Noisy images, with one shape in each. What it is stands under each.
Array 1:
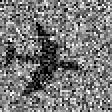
airplane
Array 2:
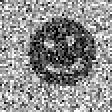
smiling face
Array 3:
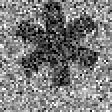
asterisk
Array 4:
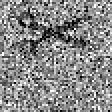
pair of scissors
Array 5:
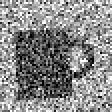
cup
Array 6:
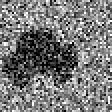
car
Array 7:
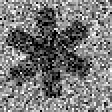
asterisk
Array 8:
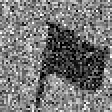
flag
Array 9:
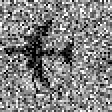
airplane
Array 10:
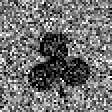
club
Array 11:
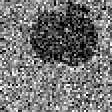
apple
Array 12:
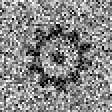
gear
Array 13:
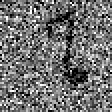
musical note
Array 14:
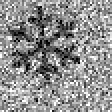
snowflake
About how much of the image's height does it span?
two thirds
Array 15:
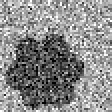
flower
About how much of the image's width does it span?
two thirds
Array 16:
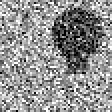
light bulb
